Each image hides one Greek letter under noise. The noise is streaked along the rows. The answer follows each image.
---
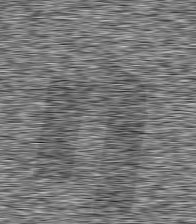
eta
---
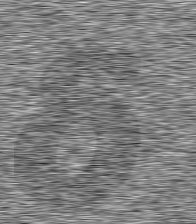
delta
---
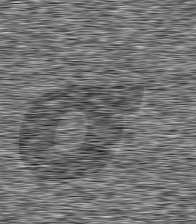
sigma
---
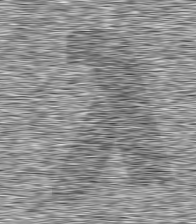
lambda
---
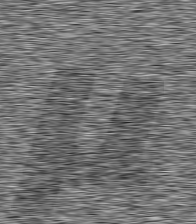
mu
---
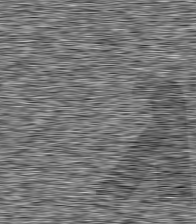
lambda
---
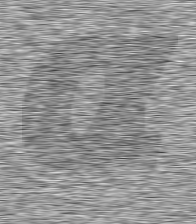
alpha
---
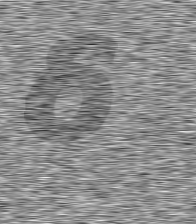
delta
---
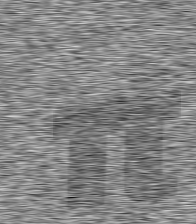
pi
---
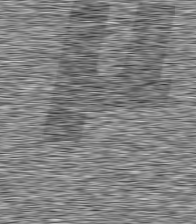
mu
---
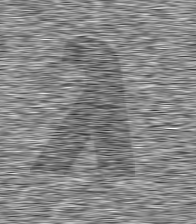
lambda
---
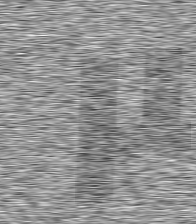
mu
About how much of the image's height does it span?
two thirds
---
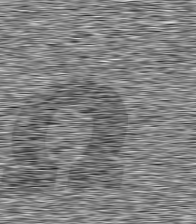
omega
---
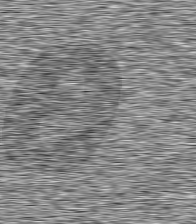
theta
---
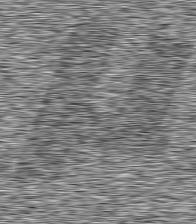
mu
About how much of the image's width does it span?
nearly all
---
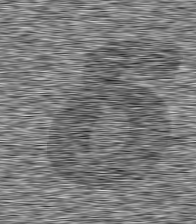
delta
